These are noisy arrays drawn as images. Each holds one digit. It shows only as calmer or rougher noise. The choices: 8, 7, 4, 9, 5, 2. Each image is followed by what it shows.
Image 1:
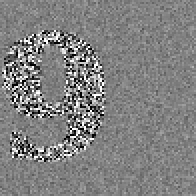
9
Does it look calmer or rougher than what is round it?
rougher
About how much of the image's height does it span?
two thirds
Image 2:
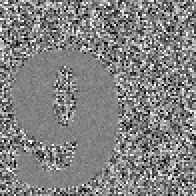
9
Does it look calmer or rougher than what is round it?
calmer
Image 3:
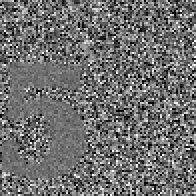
5
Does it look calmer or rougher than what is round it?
calmer
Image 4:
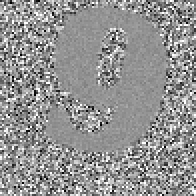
9
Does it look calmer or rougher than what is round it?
calmer
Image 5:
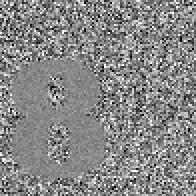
8
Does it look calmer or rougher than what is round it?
calmer
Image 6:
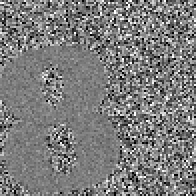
8
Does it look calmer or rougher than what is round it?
calmer
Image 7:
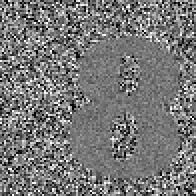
8
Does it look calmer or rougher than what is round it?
calmer
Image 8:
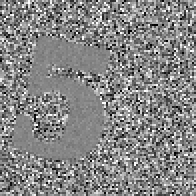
5
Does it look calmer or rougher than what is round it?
calmer
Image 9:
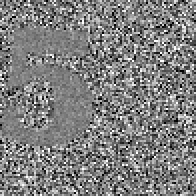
5
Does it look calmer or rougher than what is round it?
calmer
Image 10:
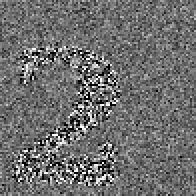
2
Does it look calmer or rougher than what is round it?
rougher
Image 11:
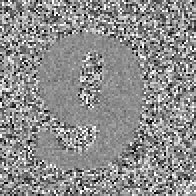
9
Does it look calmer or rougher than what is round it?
calmer
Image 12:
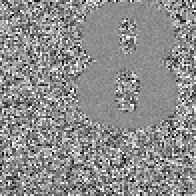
8
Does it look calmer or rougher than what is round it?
calmer
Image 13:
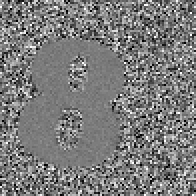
8
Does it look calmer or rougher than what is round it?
calmer
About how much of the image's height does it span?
two thirds
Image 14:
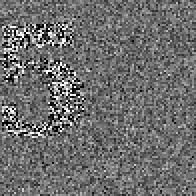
5
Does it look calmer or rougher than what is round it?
rougher
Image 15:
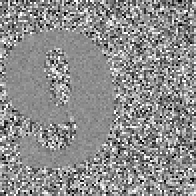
9
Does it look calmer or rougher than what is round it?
calmer
